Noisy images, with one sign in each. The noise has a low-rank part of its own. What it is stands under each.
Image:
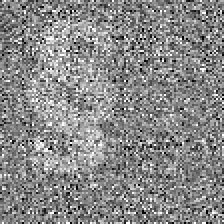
section sign
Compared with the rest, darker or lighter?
lighter
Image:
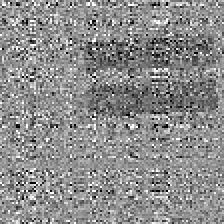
equals sign
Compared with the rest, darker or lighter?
darker
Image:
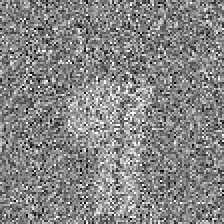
pilcrow
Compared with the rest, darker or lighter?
lighter
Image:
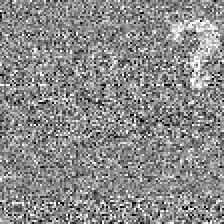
question mark
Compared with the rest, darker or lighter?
lighter
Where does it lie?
top right
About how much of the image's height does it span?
a third
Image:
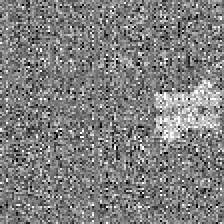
not-equal sign
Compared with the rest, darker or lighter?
lighter
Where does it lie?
middle right
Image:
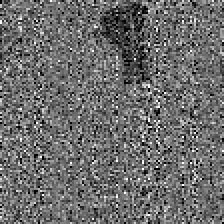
pilcrow
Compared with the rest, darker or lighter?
darker
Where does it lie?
top middle
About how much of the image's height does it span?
a third
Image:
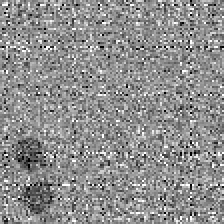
colon
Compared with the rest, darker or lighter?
darker
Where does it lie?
bottom left
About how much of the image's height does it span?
a third
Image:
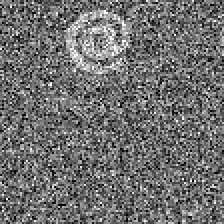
at sign
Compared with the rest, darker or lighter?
lighter
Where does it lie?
top middle
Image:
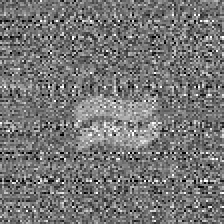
approximately sign
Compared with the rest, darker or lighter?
lighter
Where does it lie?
centre
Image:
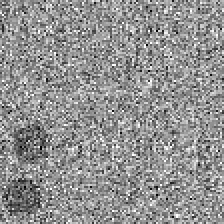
colon
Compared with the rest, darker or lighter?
darker
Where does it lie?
bottom left
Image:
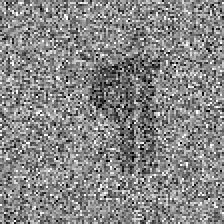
pilcrow
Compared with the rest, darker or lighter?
darker
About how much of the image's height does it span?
half
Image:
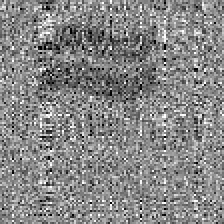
approximately sign
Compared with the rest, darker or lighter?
darker
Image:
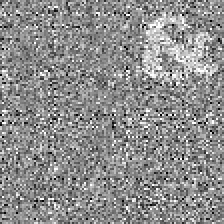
ampersand
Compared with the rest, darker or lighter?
lighter
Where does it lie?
top right
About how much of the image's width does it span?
a third
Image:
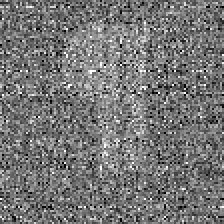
pilcrow
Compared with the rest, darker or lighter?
lighter
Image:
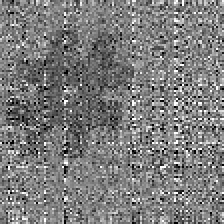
hash sign
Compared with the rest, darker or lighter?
darker
